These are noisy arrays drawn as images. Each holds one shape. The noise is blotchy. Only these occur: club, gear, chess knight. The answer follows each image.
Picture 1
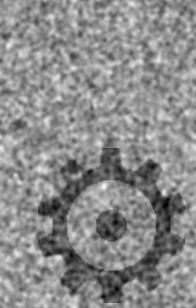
gear
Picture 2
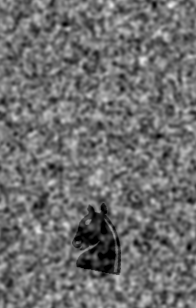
chess knight
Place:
bottom middle
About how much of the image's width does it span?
a quarter
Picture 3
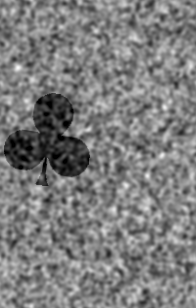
club
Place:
middle left
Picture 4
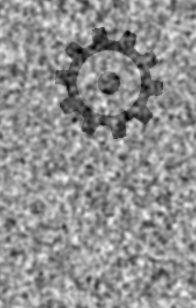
gear
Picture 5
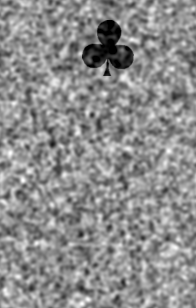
club
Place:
top middle
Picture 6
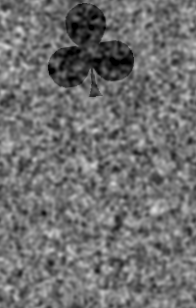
club
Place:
top middle
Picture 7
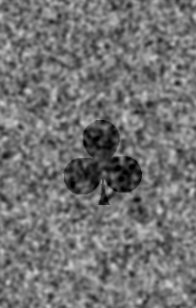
club
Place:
centre
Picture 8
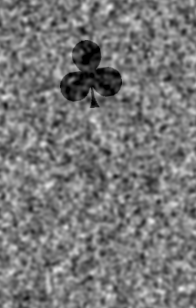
club
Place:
top middle
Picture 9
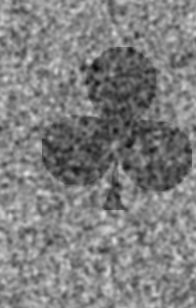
club
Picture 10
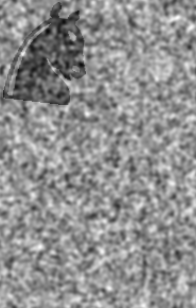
chess knight
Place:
top left
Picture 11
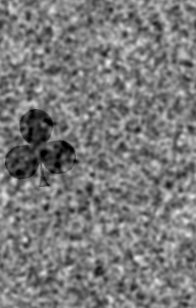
club
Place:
middle left
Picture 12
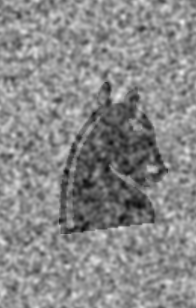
chess knight
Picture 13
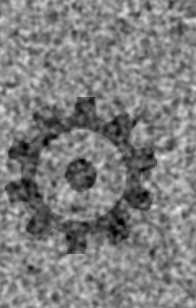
gear
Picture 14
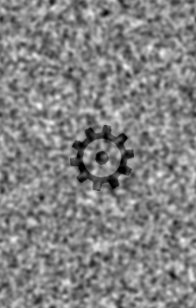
gear
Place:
centre
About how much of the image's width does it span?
a third
